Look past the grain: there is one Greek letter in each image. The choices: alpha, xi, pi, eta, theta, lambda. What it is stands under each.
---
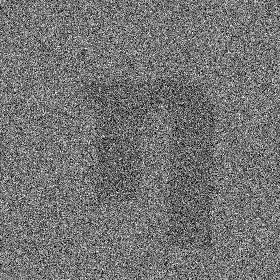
eta
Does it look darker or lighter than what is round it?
darker
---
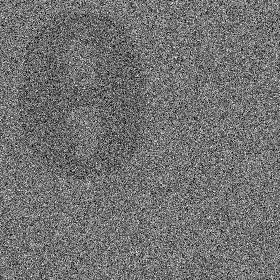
theta
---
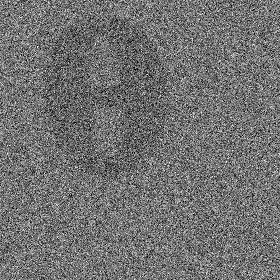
theta
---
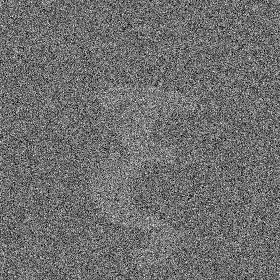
xi
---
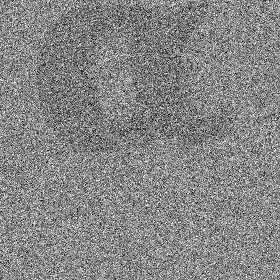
alpha
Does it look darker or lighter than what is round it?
darker
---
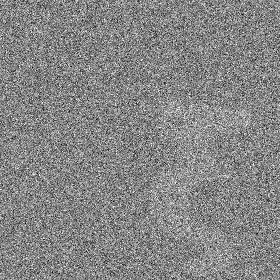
xi
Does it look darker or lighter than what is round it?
lighter
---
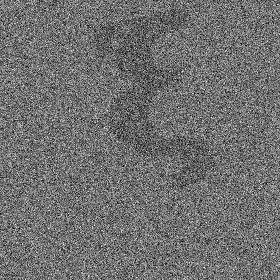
xi
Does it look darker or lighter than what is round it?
darker
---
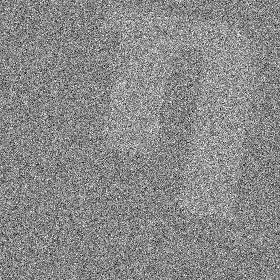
eta
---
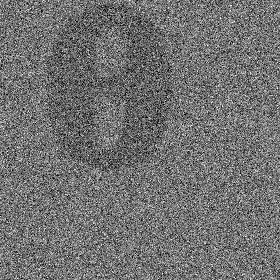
theta
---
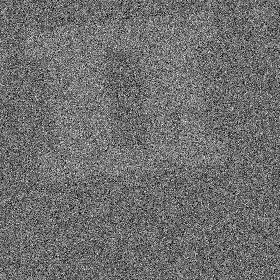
pi
